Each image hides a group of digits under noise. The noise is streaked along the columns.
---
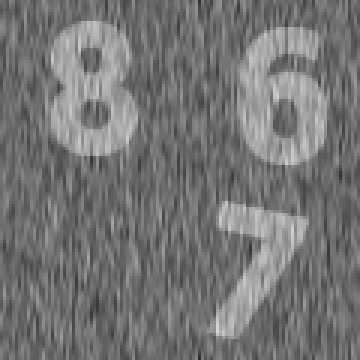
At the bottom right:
7
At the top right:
6
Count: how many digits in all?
3
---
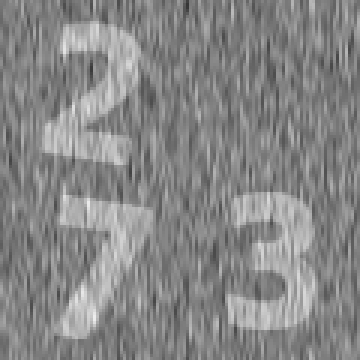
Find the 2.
top left
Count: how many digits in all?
3
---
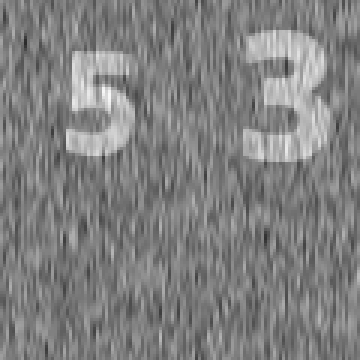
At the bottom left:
nothing
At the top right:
3
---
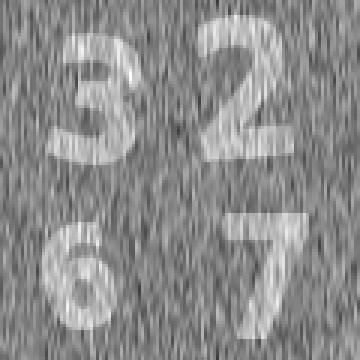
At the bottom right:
7
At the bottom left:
6
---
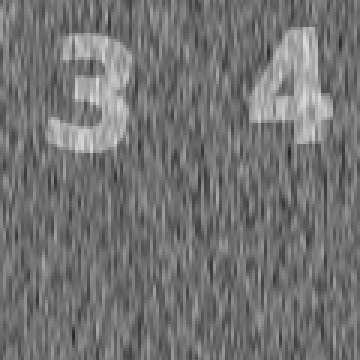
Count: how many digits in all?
2
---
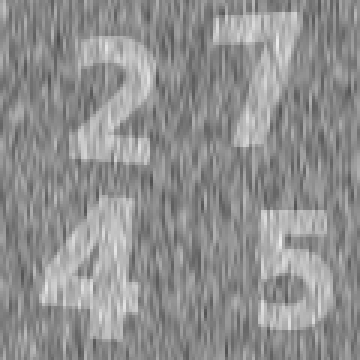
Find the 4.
bottom left
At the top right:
7
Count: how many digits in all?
4
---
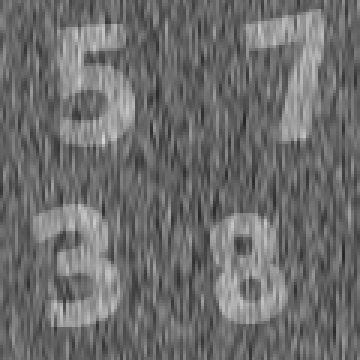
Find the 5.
top left
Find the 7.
top right
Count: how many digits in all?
4
